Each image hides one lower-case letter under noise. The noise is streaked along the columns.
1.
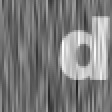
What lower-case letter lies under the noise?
d
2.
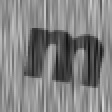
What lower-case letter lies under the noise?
m
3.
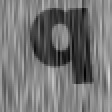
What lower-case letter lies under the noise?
q
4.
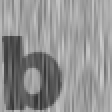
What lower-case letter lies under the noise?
b
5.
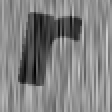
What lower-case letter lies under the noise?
r
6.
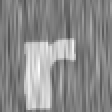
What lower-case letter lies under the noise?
r
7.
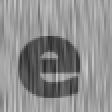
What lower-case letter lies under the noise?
e
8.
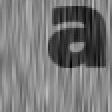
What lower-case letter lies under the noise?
a
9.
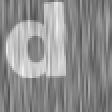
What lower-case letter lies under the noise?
d
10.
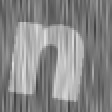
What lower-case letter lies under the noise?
n
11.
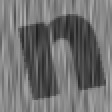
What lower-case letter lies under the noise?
n
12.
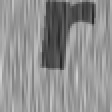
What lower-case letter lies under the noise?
r
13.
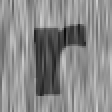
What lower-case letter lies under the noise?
r
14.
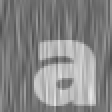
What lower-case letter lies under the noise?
a
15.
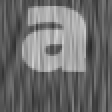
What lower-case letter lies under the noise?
a
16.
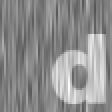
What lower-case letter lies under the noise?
d
